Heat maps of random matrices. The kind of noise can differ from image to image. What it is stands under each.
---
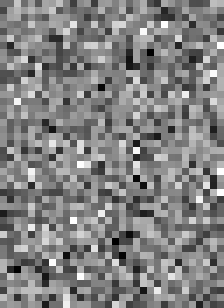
independent entries
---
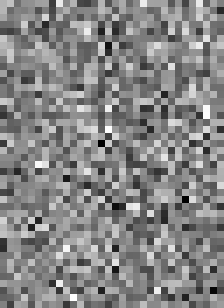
low rank plus noise
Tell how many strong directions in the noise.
one
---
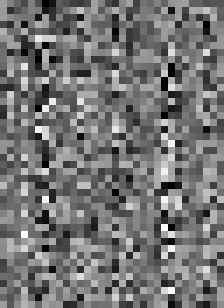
columns of uneven size
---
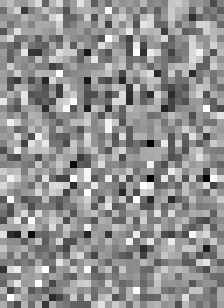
low rank plus noise
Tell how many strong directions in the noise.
two
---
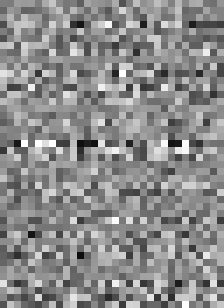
rows of uneven size
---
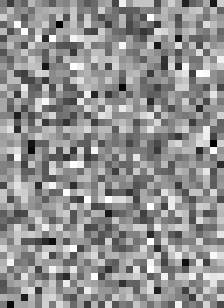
independent entries
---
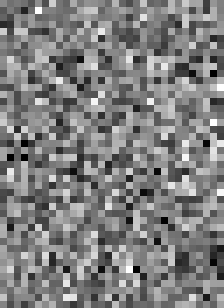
low rank plus noise
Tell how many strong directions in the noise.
one
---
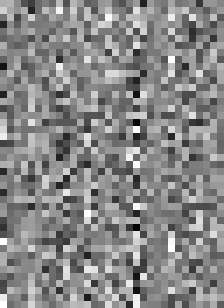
columns of uneven size
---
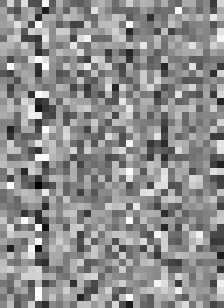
columns of uneven size
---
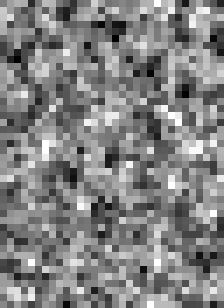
blotchy
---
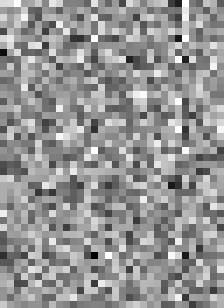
low rank plus noise
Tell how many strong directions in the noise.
one
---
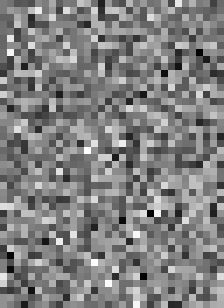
independent entries
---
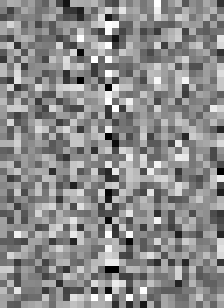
columns of uneven size
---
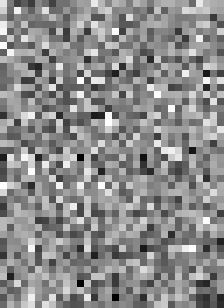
low rank plus noise
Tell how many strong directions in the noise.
one
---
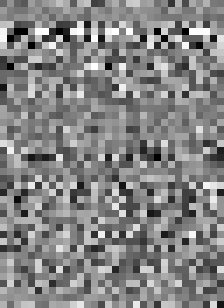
rows of uneven size
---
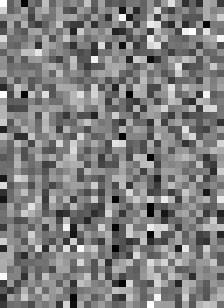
low rank plus noise
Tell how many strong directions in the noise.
three or four
